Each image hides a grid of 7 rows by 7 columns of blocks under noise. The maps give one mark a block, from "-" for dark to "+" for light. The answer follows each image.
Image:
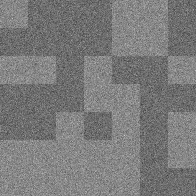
+ - - - + + -
- - - - + + -
+ + - + - - +
- - - + + - -
- - + - + - +
+ + + + + - +
+ + + + + - -
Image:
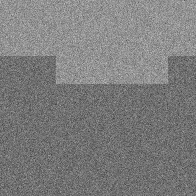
+ + + + + + +
+ + + + + + +
- - + + + + -
- - - - - - -
- - - - - - -
- - - - - - -
- - - - - - -
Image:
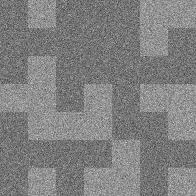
- + - - - + +
- - - - - + -
- + - - - - -
+ + - + - + +
- + + + - - +
- - - - + - -
- + - + + - +
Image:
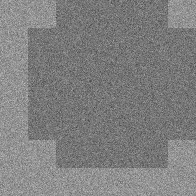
+ + - - - - +
+ - - - - - -
+ - - - - - -
+ - - - - - -
+ - - - - - -
+ + - - - - +
+ + + + + + +
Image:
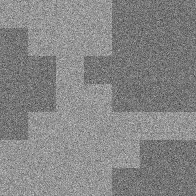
+ + + + - - -
- + + + - - -
- - + - - - -
- - + + - - -
- + + + + + +
+ + + + + - -
+ + + + - - -
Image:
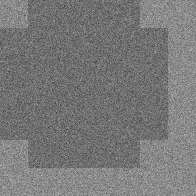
+ - - - - + +
- - - - - - +
- - - - - - +
- - - - - - +
- - - - - - +
+ - - - - + +
+ + + + + + +
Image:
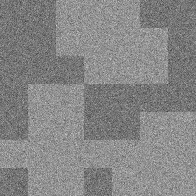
- - + + + - -
- - + + + + -
- - - + + + -
- + + - - - -
- + + - - + +
+ + + + + + +
- + + - + + +
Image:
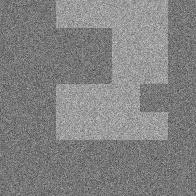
- - + + + + -
- - - - + + -
- - - - + + -
- - + + + - -
- - + + + + -
- - - - - - -
- - - - - - -
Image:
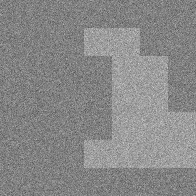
- - - - - - -
- - - + + - -
- - - - + + -
- - - - + + -
- - - - + + +
- - - + + + +
- - - - - - -
